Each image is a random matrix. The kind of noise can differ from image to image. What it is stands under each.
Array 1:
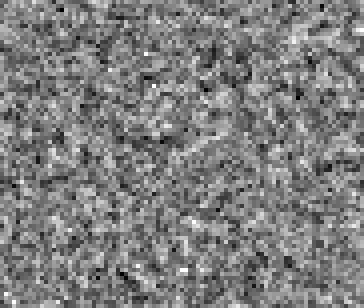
blotchy
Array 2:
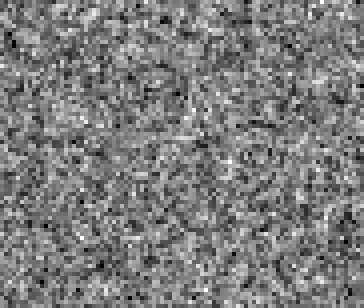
blotchy
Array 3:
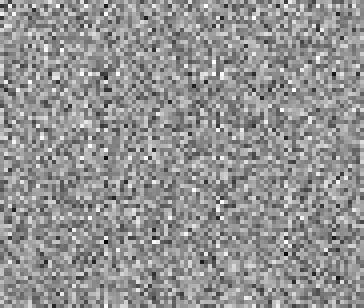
low rank plus noise
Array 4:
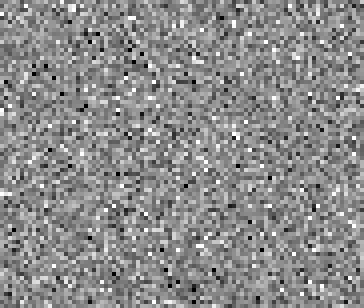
heavy tails
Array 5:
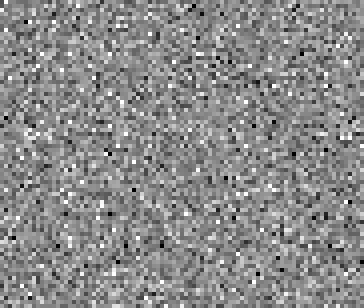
heavy tails
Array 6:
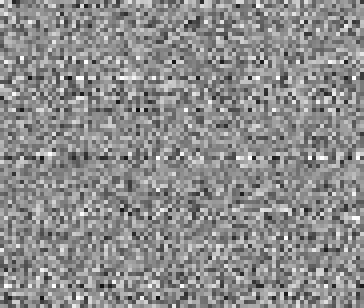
rows of uneven size
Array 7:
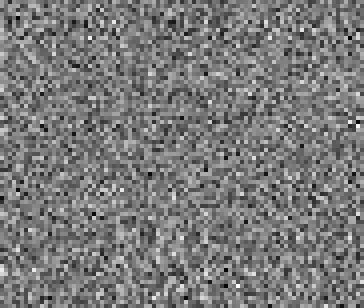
low rank plus noise
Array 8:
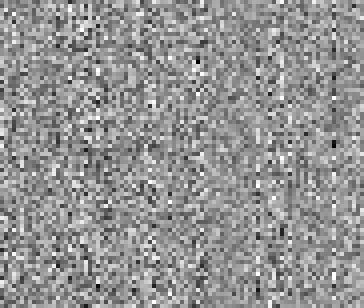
columns of uneven size
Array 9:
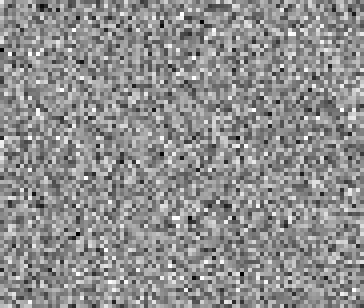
low rank plus noise
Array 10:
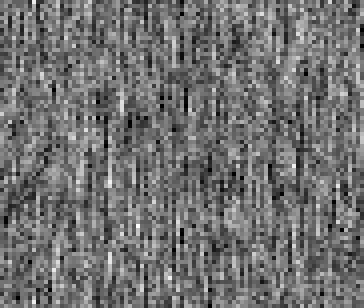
streaked along the columns
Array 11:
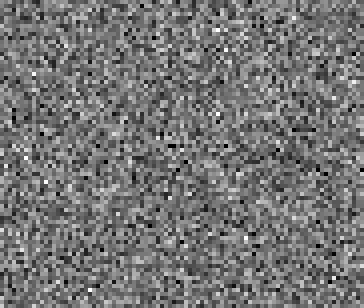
independent entries
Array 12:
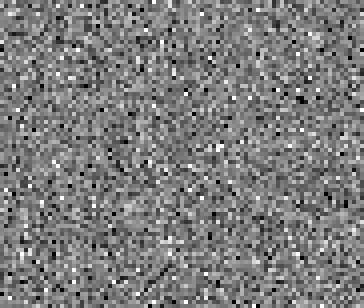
heavy tails
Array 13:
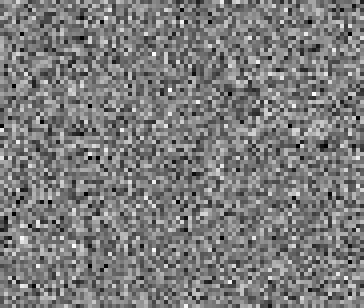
low rank plus noise
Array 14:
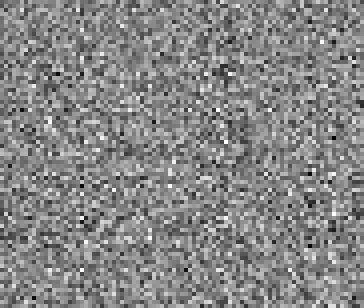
low rank plus noise
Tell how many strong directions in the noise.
five to eight
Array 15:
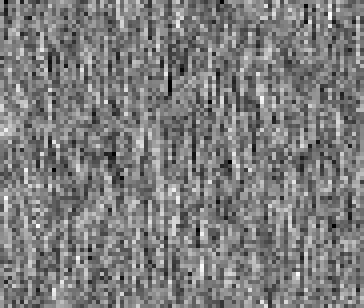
streaked along the columns
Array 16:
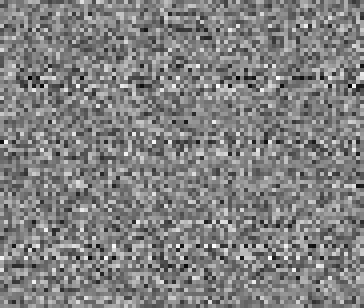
rows of uneven size
